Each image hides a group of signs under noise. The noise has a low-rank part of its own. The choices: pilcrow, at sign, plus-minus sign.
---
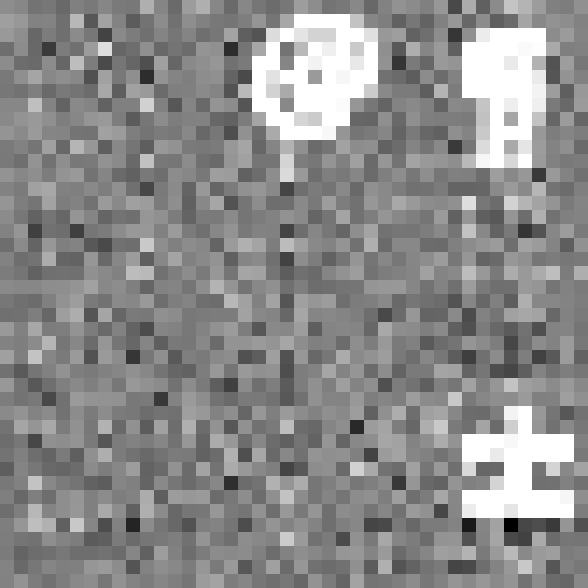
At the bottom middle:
nothing
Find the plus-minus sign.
bottom right
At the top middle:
at sign
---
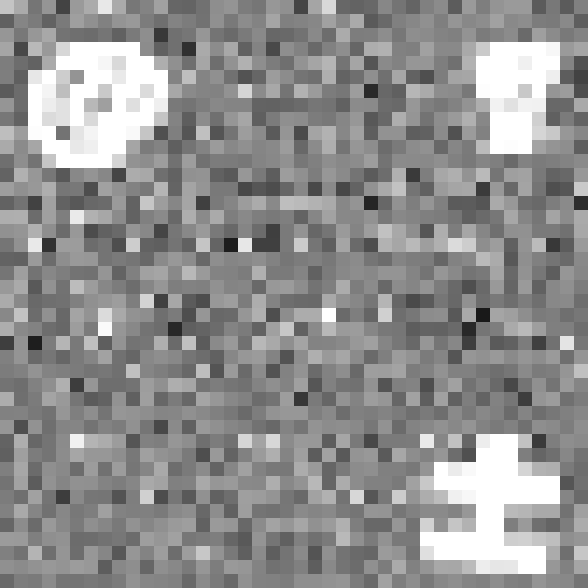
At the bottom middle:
nothing
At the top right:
pilcrow
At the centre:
nothing
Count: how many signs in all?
3
